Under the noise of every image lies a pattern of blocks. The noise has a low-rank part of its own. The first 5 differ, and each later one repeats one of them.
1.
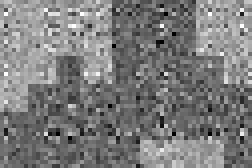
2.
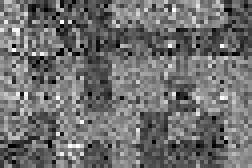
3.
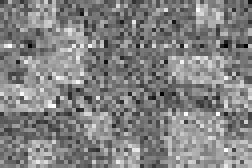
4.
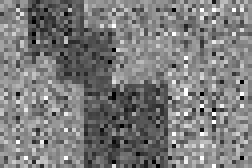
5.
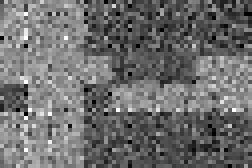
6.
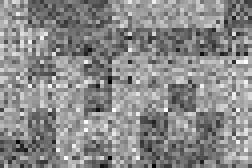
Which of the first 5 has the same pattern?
2
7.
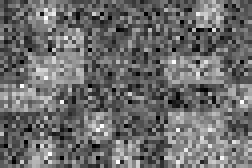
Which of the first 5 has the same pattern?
3
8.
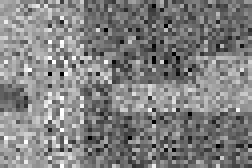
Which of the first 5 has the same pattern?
5
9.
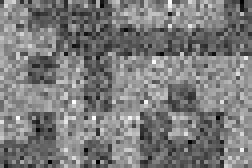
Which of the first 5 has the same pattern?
2
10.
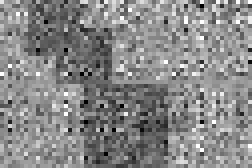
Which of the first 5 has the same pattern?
4
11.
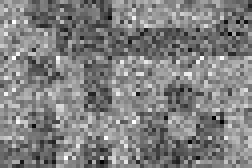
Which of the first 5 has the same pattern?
2
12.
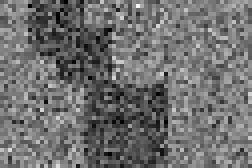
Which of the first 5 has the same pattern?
4
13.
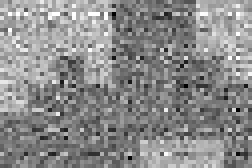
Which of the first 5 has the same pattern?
1
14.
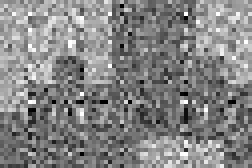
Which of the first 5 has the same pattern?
1
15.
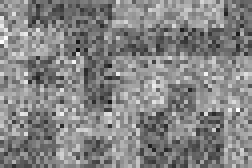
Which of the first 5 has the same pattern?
2
